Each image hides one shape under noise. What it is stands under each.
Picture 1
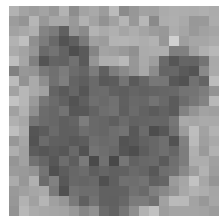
dark bear's head
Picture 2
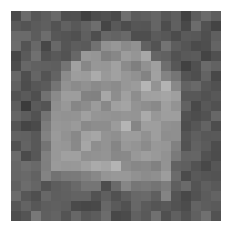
light ghost
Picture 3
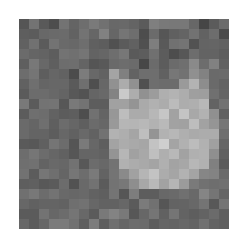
light cat's head
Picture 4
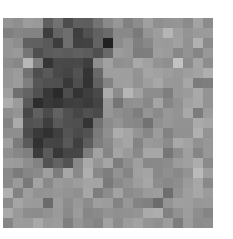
dark footprint
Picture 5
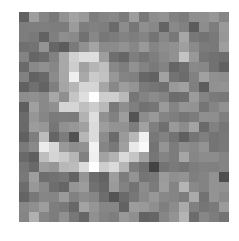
light anchor
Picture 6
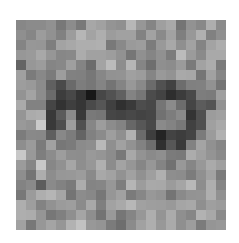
dark key
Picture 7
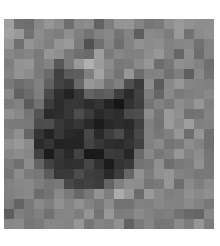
dark cat's head
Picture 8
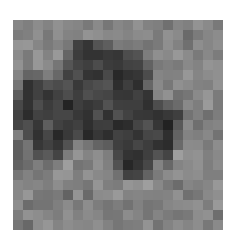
dark car
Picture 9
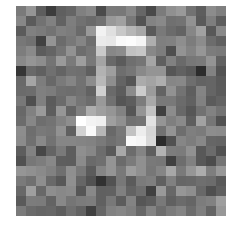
light pair of musical notes
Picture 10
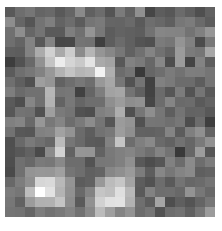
light pair of musical notes
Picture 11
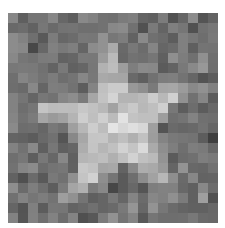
light star
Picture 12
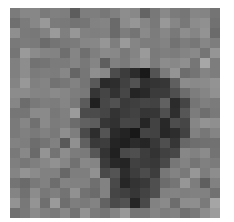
dark light bulb
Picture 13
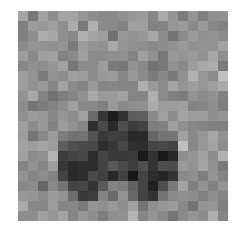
dark car
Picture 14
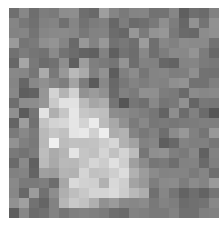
light chess knight
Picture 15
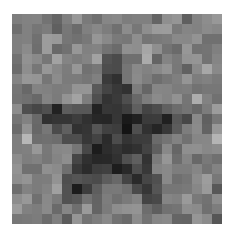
dark star
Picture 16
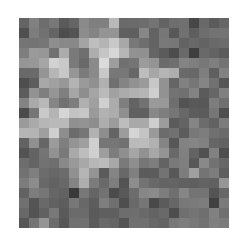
light snowflake
